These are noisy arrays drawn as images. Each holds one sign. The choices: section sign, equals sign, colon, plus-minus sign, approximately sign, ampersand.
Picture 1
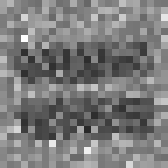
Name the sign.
equals sign
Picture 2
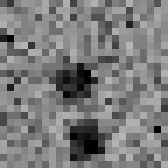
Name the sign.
colon
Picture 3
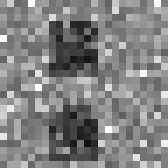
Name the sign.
colon
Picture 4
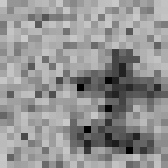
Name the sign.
plus-minus sign
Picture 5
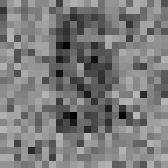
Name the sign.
section sign
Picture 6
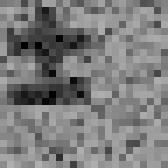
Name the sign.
plus-minus sign
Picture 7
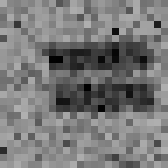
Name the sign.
equals sign
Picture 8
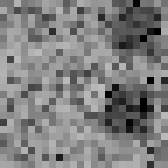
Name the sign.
colon
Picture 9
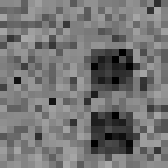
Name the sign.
colon
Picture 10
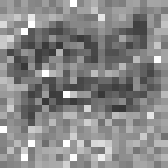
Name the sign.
approximately sign
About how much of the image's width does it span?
nearly all
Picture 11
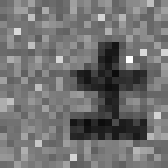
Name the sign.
plus-minus sign
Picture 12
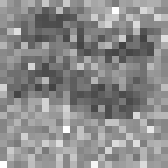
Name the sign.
approximately sign
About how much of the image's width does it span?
nearly all
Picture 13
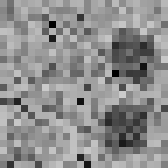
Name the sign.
colon
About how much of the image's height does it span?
two thirds
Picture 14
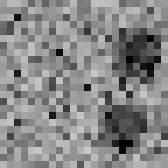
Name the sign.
colon
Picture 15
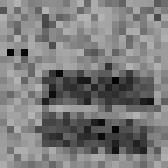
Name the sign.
equals sign
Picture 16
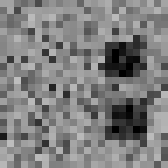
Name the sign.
colon
